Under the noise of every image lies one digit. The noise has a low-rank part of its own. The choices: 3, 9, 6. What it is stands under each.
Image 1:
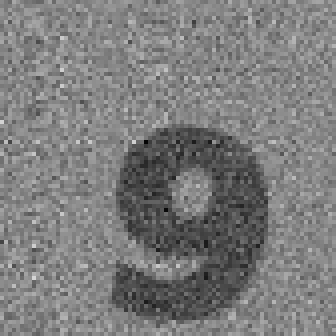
9
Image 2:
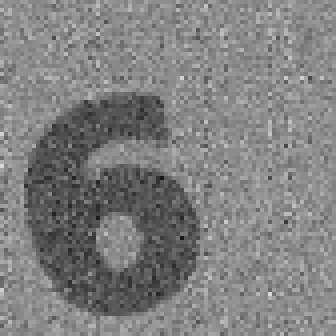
6
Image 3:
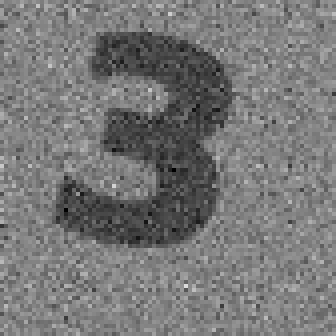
3
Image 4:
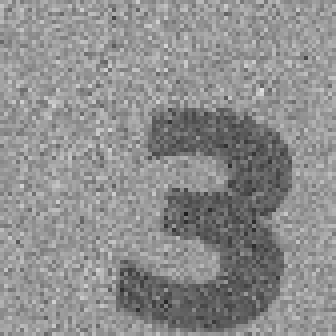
3
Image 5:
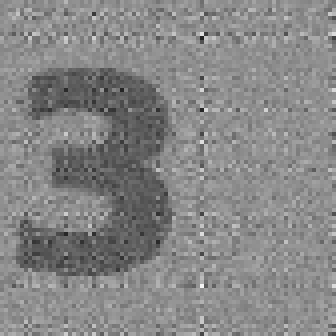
3
